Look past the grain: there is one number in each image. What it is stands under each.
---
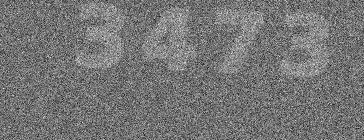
3473
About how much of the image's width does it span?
two thirds
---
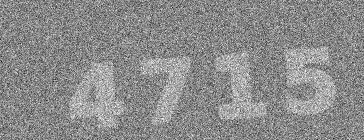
4715
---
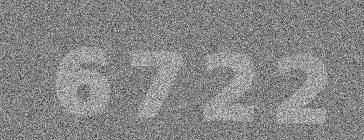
6722
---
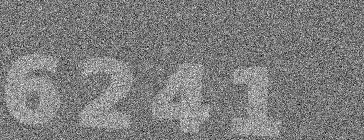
6241
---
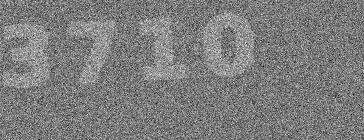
3710
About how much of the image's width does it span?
two thirds
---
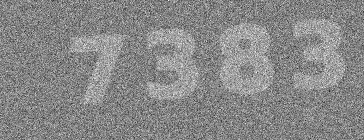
7383
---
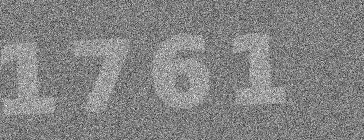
1761
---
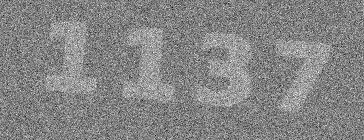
1137
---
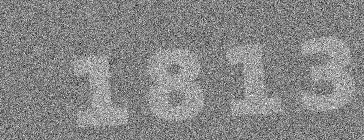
1813
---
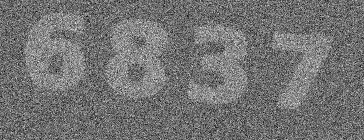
6837
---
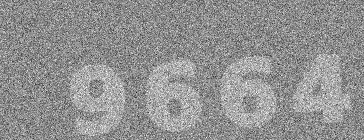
9664
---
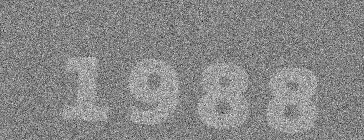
1988
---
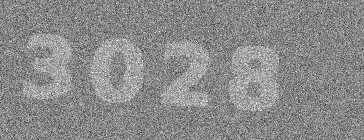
3028
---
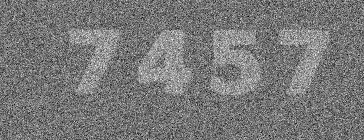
7457
